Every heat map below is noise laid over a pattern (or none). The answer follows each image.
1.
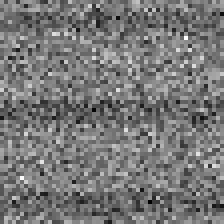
bands of rows
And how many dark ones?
3
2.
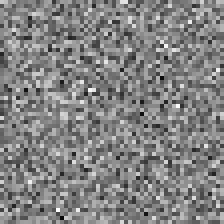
only noise
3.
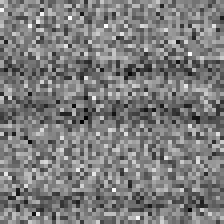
bands of rows
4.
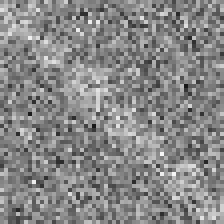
blocks along the diagonal
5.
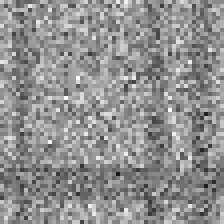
bands of rows crossing bands of columns
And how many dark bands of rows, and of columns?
1 and 3
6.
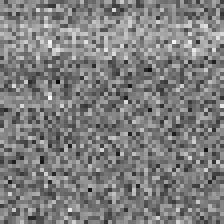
one band of rows
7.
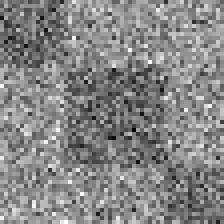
blocks along the diagonal
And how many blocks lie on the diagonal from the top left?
3
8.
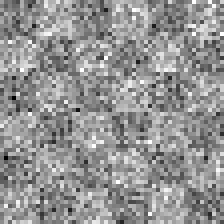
a checkerboard
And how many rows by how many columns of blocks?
6 by 6
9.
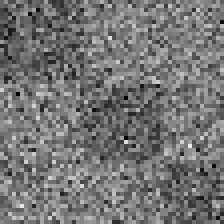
blocks along the diagonal
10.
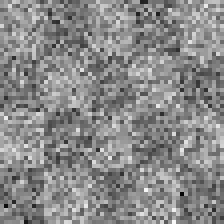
a checkerboard
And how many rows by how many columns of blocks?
4 by 5
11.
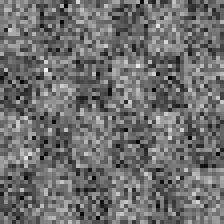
a checkerboard
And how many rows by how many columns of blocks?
4 by 6
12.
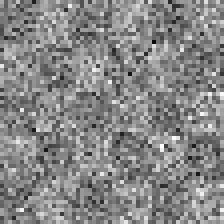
a checkerboard
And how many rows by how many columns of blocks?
5 by 6
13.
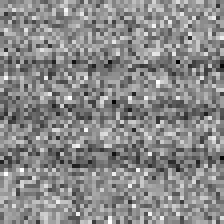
bands of rows
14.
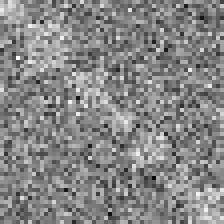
blocks along the diagonal
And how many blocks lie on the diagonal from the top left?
7
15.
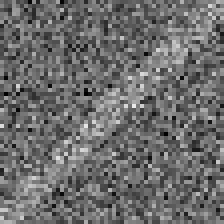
a diagonal band
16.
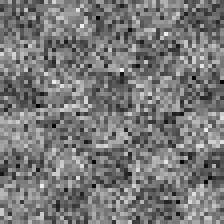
a checkerboard
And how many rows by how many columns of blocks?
6 by 5
